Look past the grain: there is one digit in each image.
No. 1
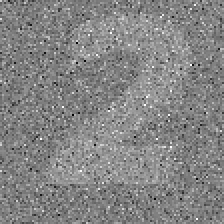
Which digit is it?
2
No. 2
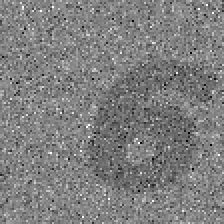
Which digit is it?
6
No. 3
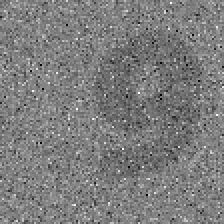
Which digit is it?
9
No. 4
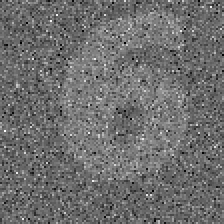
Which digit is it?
6
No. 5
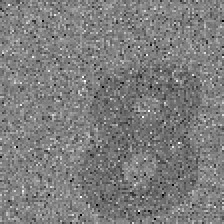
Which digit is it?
8
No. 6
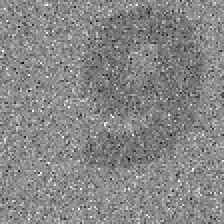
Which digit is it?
9
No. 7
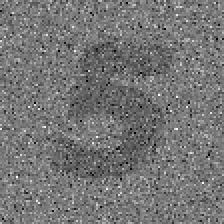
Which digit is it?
5
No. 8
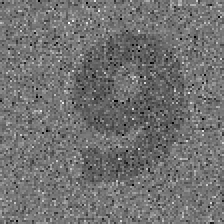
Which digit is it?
9
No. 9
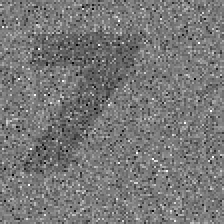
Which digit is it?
7
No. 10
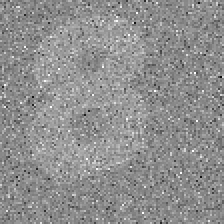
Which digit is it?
8
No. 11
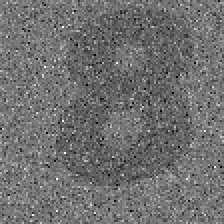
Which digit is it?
8
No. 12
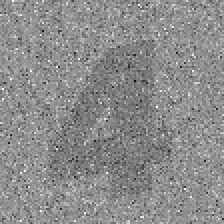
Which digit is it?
4
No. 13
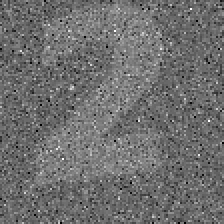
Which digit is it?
2
